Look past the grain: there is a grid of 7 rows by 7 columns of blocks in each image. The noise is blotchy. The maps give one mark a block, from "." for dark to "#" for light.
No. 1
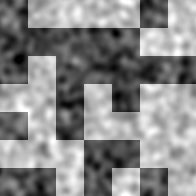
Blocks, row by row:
. # # # # . #
. . . . . # #
. # . . . . .
# # . # . # #
. # . # # # #
# # # . . # #
. . # . # . #
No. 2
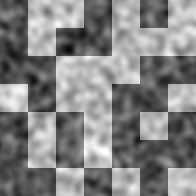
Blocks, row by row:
. # # . # . #
. # . . # # #
. . # # # . .
# . # # . . #
. # . # . # .
. # . # . . .
. . # . # . #
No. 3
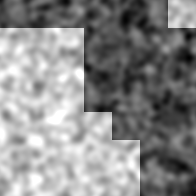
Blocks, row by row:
. . . . . . #
# # # . . . .
# # # . . . .
# # # . . . .
# # # # . . .
# # # # # . .
# # # # # . .
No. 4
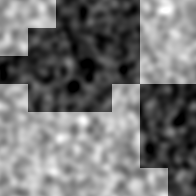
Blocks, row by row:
# # . . . # #
# . . . . # #
. . . . . # #
# . . . # . .
# # # # # . .
# # # # # . .
# # # # # # .
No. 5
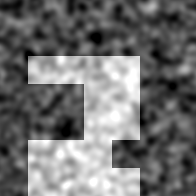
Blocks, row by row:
. . . . . . .
. . . . . . .
. # # # # . .
. . . # # . .
. . . # # . .
. # # # . . .
. # # # # . .
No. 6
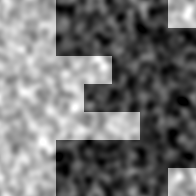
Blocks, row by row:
# # . . . . #
# # . . . . .
# # # # . . .
# # # . . . .
# # # # # . .
# # . . . . .
# # . . . . #
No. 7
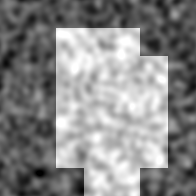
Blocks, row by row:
. . . . . . .
. . # # # . .
. . # # # # .
. . # # # # .
. . # # # # .
. . # # # # .
. . . # # . .
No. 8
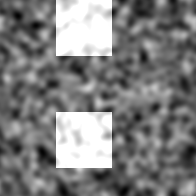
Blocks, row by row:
. . # # . . .
. . # # . . .
. . . . . . .
. . . . . . .
. . # # . . .
. . # # . . .
. . . . . . .
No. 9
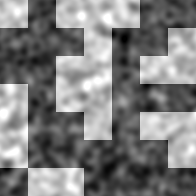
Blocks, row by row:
# . # # # . .
. . . # . . #
. . # # . # #
# . # # . . .
# . . # . # #
# . . . . . #
. # # . . . .
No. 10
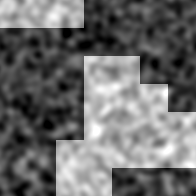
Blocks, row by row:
# # # . . . .
. . . . . . .
. . . # # . .
. . . # # # .
. . . # # # #
. . # # # # #
. . # # . . .
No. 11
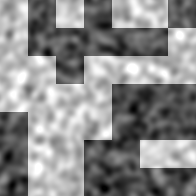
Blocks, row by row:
# . # . # # .
# . . . . . #
# # . # # # #
# # # # . . .
. # # # . . .
. # # . . # #
. # # . . . .
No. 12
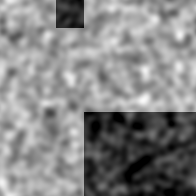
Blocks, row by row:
# # . # # # #
# # # # # # #
# # # # # # #
# # # # # # #
# # # . . . .
# # # . . . .
# # # . . . .
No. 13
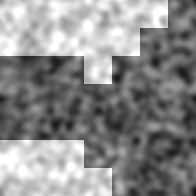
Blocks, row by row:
# # # # # # .
# # # # # . .
. . . # . . .
. . . . . . .
. . . . . . .
# # # . . . .
# # # # . . .
